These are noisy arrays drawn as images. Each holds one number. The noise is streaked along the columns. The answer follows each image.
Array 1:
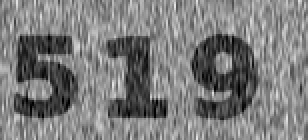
519
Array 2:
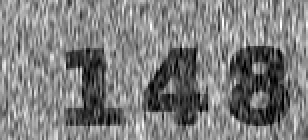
148
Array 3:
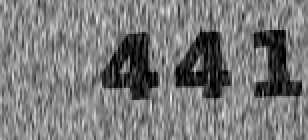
441
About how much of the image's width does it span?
two thirds
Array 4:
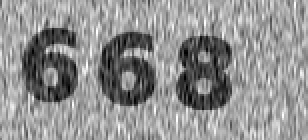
668
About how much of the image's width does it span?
two thirds
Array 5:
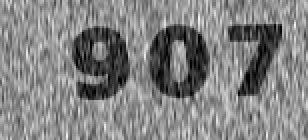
907
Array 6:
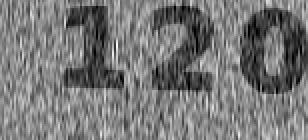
120
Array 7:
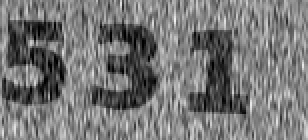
531
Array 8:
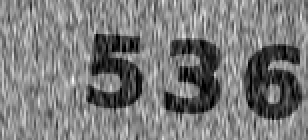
536
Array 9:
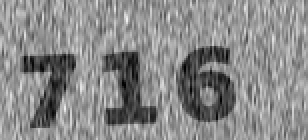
716
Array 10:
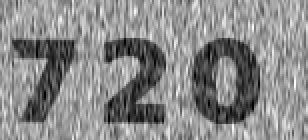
720
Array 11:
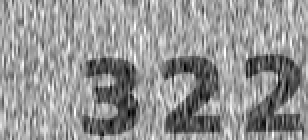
322
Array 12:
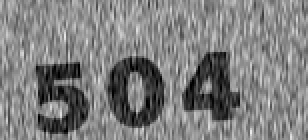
504
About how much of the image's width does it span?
two thirds
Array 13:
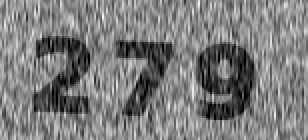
279
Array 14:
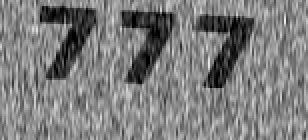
777
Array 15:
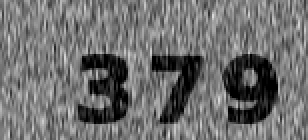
379
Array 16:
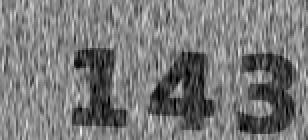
143
